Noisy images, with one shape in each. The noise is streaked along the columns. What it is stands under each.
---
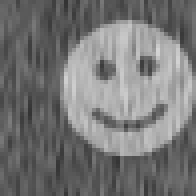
smiling face
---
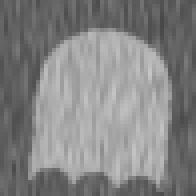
ghost
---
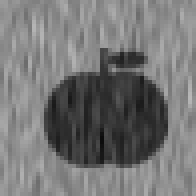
apple
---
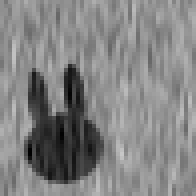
rabbit's head
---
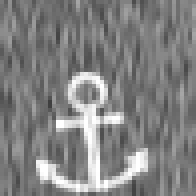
anchor
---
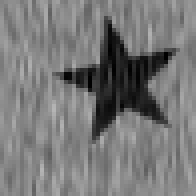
star
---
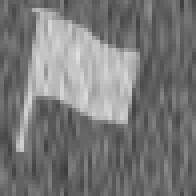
flag
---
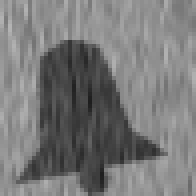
bell
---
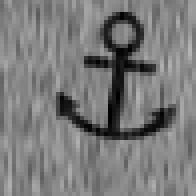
anchor
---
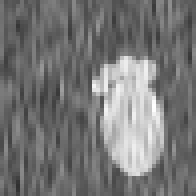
footprint
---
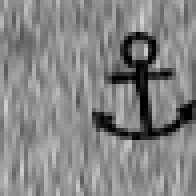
anchor
